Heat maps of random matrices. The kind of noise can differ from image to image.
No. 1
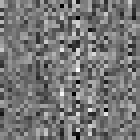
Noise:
columns of uneven size
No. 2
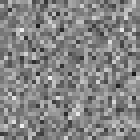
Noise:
independent entries
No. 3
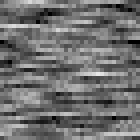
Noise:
streaked along the rows
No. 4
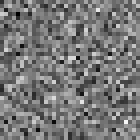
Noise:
low rank plus noise
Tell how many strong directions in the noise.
five to eight
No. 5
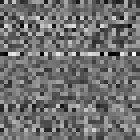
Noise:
rows of uneven size
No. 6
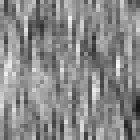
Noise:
streaked along the columns
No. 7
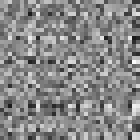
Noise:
low rank plus noise
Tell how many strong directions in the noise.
one
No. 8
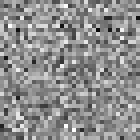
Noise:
low rank plus noise
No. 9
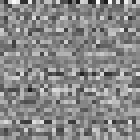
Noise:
rows of uneven size
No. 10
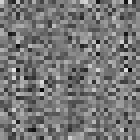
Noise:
low rank plus noise
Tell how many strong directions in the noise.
three or four
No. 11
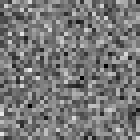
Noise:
independent entries
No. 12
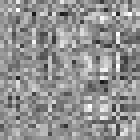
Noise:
low rank plus noise
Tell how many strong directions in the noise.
two
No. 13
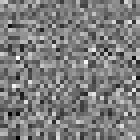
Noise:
low rank plus noise
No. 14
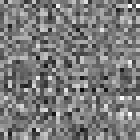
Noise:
low rank plus noise
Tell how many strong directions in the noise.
three or four
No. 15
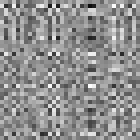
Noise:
low rank plus noise
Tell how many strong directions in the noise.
one
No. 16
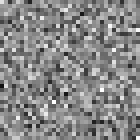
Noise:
independent entries
